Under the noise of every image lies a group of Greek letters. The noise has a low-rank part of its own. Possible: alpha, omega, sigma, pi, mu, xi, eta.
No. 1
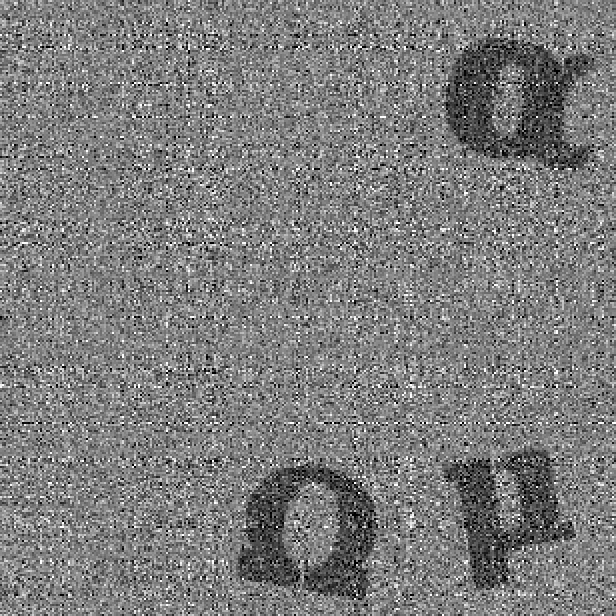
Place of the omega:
bottom middle
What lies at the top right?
alpha
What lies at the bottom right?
mu
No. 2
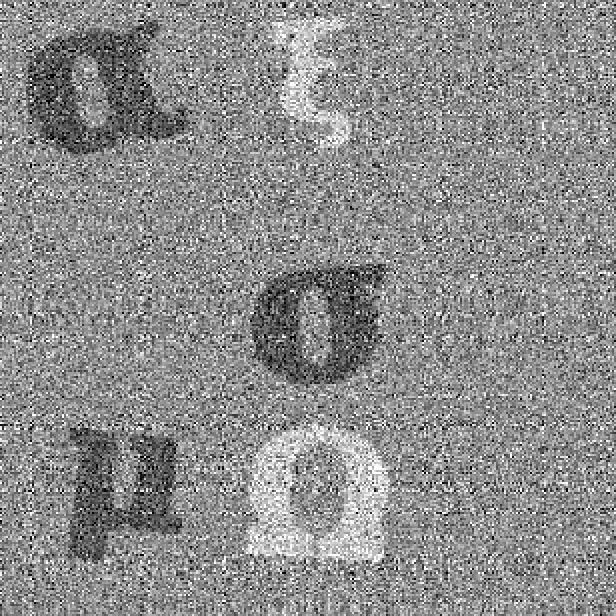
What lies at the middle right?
nothing
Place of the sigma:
centre
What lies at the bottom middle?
omega
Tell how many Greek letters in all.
5
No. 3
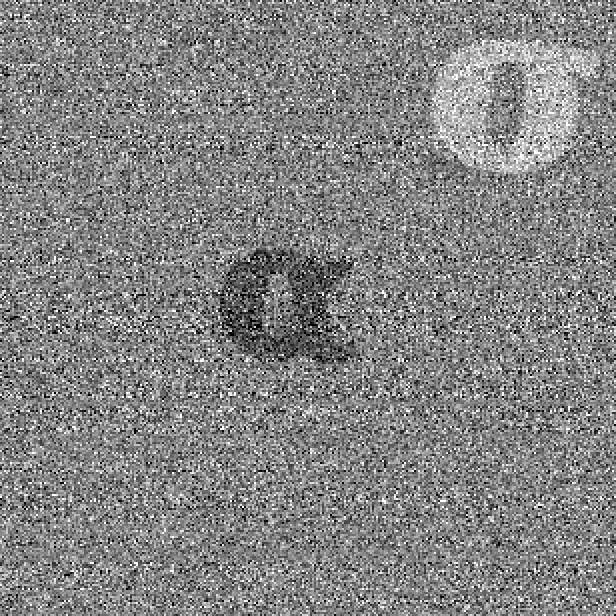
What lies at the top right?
sigma
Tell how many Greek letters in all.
2
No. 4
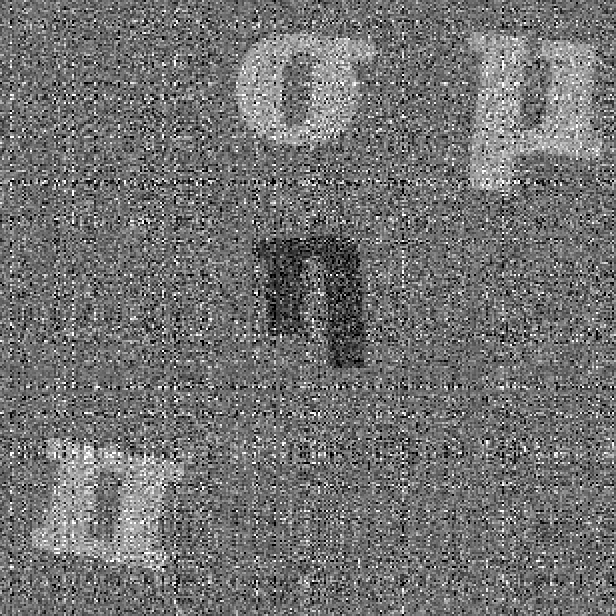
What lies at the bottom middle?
nothing
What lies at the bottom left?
pi
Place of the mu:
top right
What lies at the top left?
nothing
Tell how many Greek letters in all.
4
